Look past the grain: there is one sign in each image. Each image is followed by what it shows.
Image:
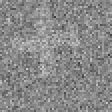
plus sign
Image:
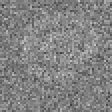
at sign
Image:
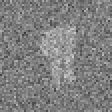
pilcrow
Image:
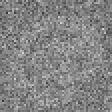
at sign
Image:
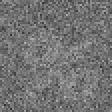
percent sign
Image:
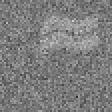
approximately sign
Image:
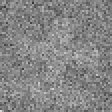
plus-minus sign
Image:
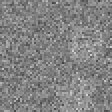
colon
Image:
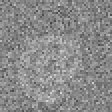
at sign
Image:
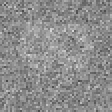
infinity sign
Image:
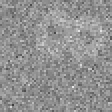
infinity sign
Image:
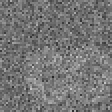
infinity sign
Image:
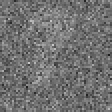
question mark
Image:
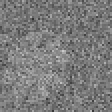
hash sign
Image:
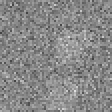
colon
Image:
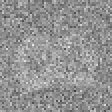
infinity sign
